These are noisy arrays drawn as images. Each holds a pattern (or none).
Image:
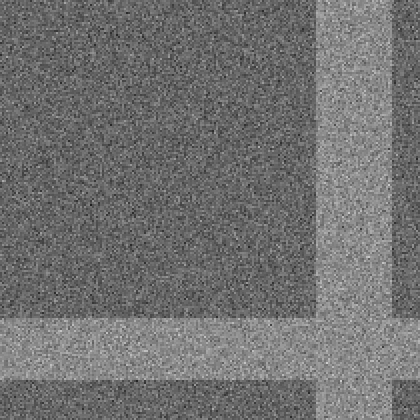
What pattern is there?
bands of rows crossing bands of columns
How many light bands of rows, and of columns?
1 and 1
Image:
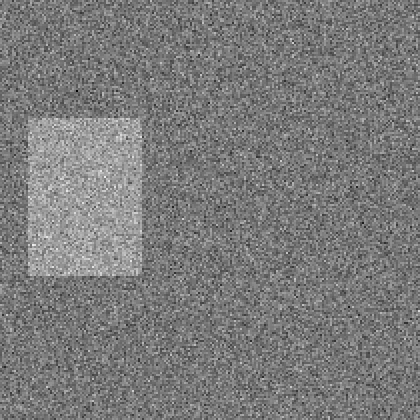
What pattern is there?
one block
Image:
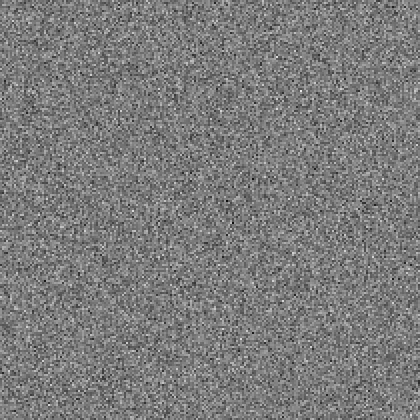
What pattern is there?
only noise
